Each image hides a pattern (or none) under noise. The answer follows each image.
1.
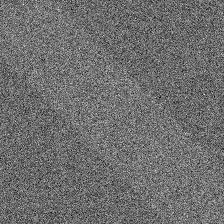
a diagonal band
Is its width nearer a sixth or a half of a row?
a half
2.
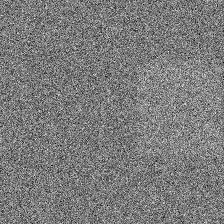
one block
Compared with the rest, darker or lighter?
lighter
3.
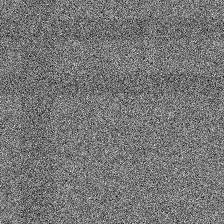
bands of rows crossing bands of columns
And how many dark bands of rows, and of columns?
2 and 1
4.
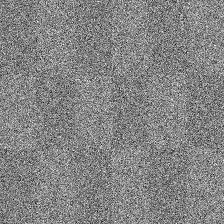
a checkerboard
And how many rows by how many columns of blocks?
3 by 6
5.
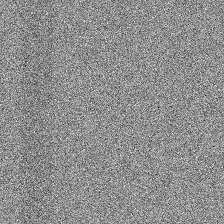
one band of columns
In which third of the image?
left
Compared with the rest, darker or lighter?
darker
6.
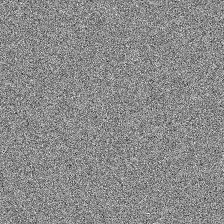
only noise
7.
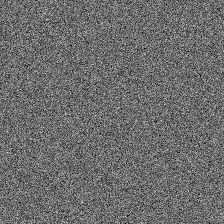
only noise
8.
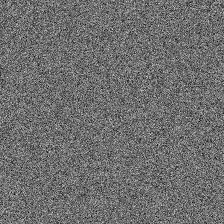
only noise
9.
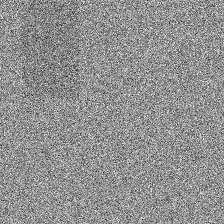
one block
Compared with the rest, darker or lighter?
darker
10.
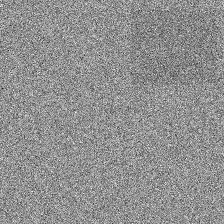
one block
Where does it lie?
top right
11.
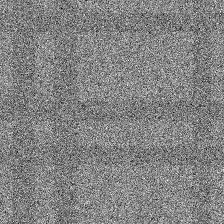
bands of rows crossing bands of columns
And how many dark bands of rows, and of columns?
3 and 3
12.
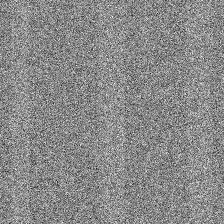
bands of columns
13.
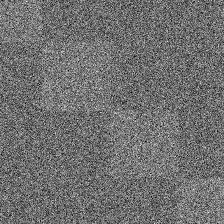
blocks along the diagonal
